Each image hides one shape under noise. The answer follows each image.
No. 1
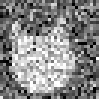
cat's head
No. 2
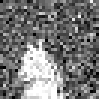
chess knight
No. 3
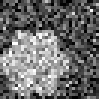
flower
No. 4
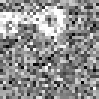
key
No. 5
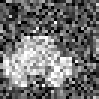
car
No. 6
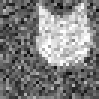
cat's head
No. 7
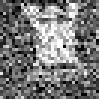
chess rook
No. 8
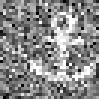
anchor
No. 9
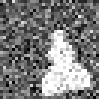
chess pawn
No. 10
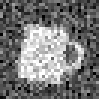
cup
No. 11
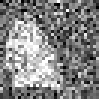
chess knight
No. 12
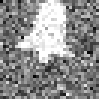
bell
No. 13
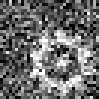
gear
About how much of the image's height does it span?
two thirds
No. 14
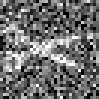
pair of scissors
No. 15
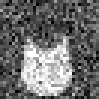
cat's head
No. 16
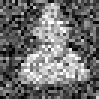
chess pawn
